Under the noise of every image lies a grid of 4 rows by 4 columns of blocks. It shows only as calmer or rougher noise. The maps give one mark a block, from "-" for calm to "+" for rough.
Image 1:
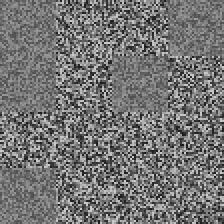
- + + -
- + - +
+ + + +
- + + +
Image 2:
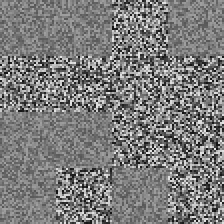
- - + -
+ + + +
- - + +
- + - +
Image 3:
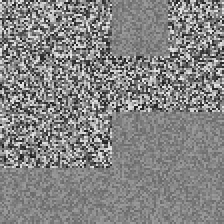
+ + - +
+ + + +
+ + - -
- - - -
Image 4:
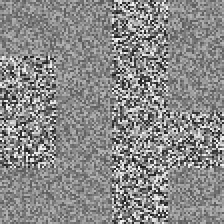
- - + -
+ - + -
+ - + +
- - + -
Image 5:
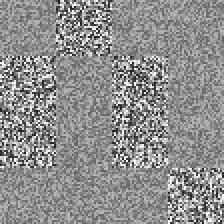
- + - -
+ - + -
+ - + -
- - - +
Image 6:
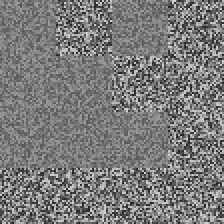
- + - +
- - + +
- - - +
+ + + +
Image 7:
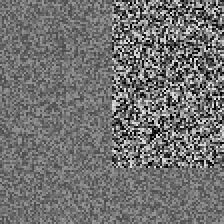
- - + +
- - + +
- - + +
- - - -
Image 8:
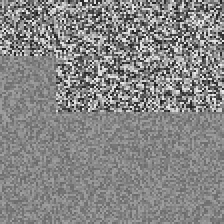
+ + + +
- + + +
- - - -
- - - -
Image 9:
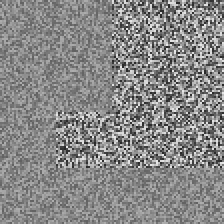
- - + +
- - + +
- + + +
- - - -
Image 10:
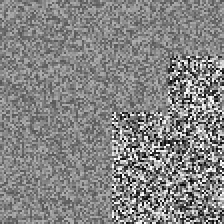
- - - -
- - - +
- - + +
- - + +
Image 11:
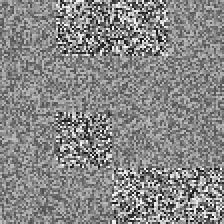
- + + -
- - - -
- + - -
- - + +
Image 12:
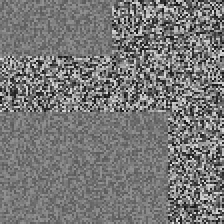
- - + +
+ + + +
- - - +
- - - +
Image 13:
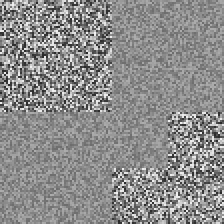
+ + - -
+ + - -
- - - +
- - + +
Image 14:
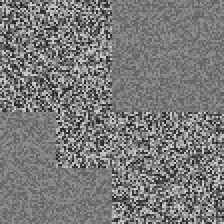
+ + - -
+ + - -
- + + +
- - + +
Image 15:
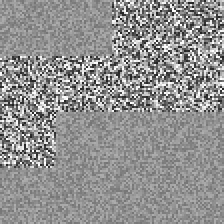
- - + +
+ + + +
+ - - -
- - - -
